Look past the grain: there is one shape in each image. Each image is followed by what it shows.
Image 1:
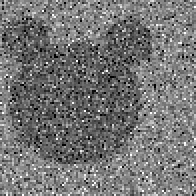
bear's head
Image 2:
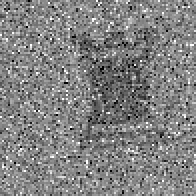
chess rook
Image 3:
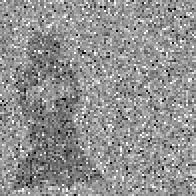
chess bishop
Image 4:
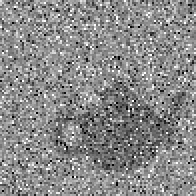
teapot
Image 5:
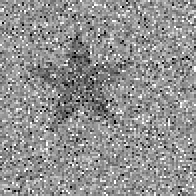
star
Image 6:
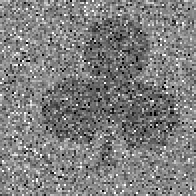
club
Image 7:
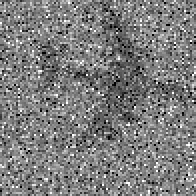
airplane
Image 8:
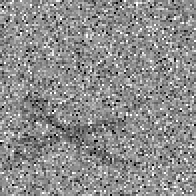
pair of scissors
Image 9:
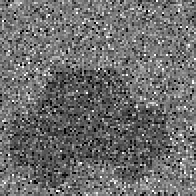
car
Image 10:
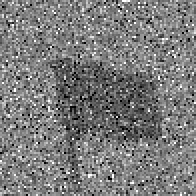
flag
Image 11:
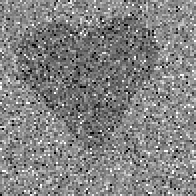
heart
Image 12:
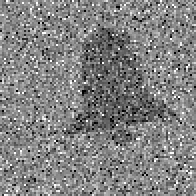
bell
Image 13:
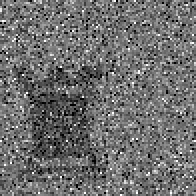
chess rook
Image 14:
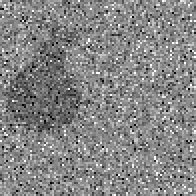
pear
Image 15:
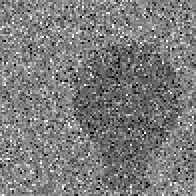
light bulb
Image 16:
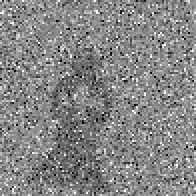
chess bishop
